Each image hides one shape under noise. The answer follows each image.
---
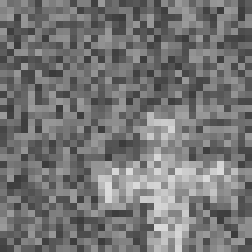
cross
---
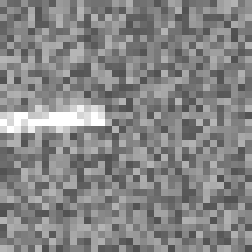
bar
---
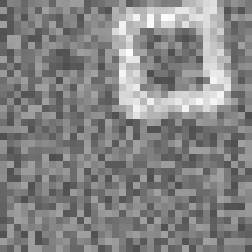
square frame
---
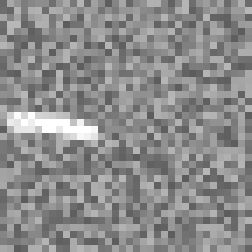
bar
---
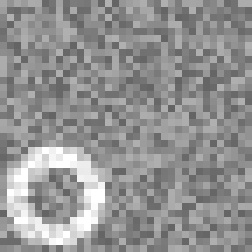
ring
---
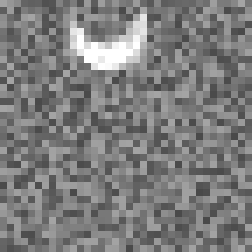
crescent
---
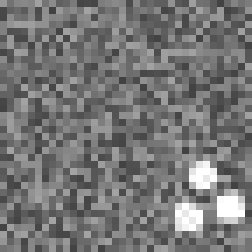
three dots
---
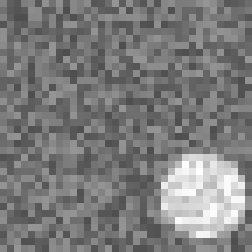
disc
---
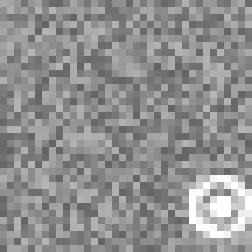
bullseye
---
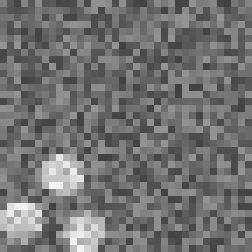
three dots
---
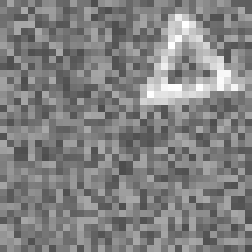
triangle frame
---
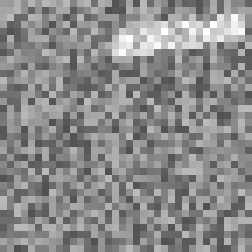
bar
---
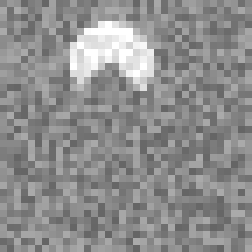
disc with a wedge cut out
